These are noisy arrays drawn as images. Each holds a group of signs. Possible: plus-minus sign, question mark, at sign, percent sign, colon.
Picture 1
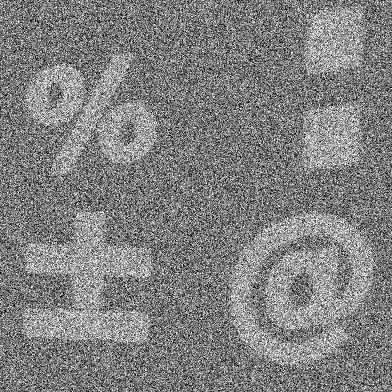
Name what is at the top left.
percent sign
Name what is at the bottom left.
plus-minus sign
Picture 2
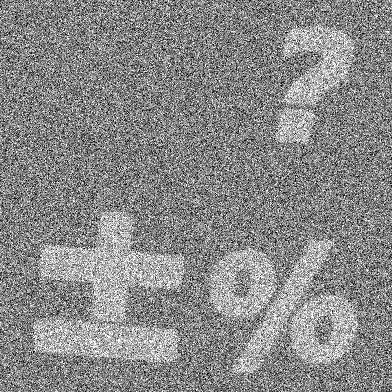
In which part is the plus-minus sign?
bottom left
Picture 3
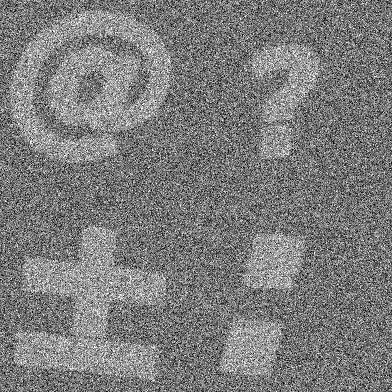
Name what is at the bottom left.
plus-minus sign
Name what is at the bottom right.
colon
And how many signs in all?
4
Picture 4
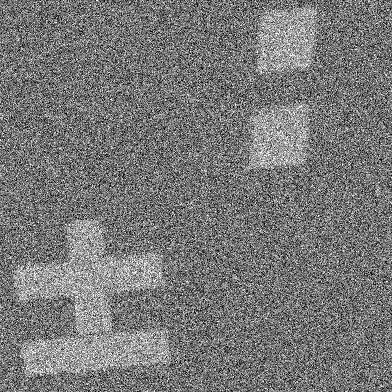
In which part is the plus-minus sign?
bottom left
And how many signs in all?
2
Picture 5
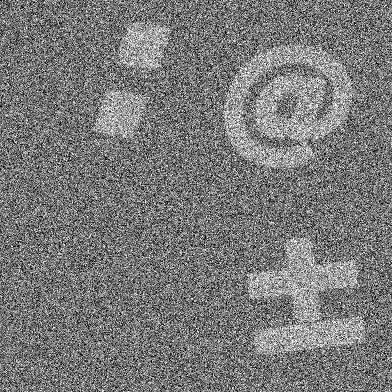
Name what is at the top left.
colon
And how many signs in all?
3
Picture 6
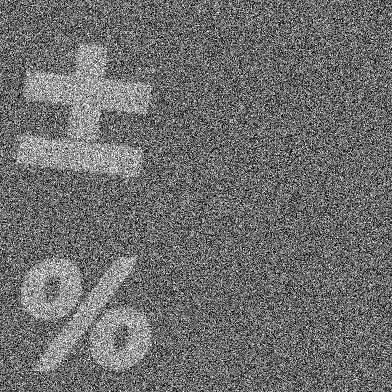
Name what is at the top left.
plus-minus sign
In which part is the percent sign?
bottom left
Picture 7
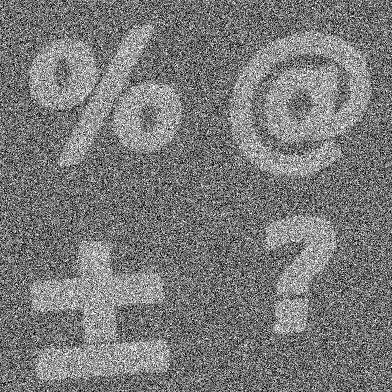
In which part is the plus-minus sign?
bottom left
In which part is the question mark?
bottom right
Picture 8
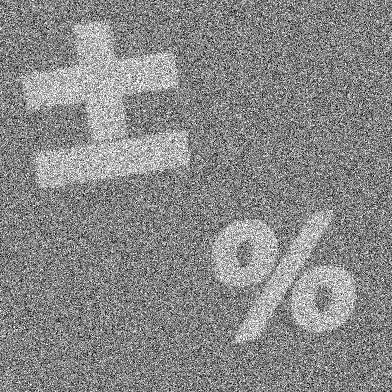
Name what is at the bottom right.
percent sign
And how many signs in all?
2
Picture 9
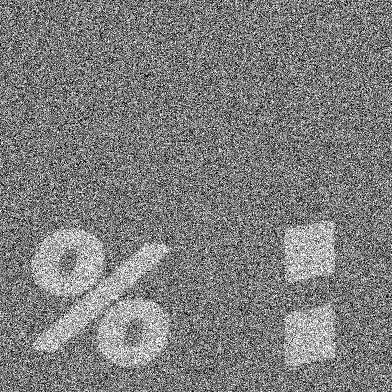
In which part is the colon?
bottom right
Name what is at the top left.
nothing
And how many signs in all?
2
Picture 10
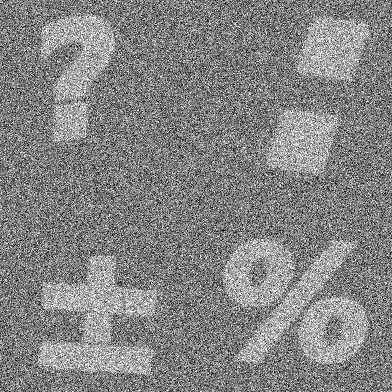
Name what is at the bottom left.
plus-minus sign
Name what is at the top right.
colon
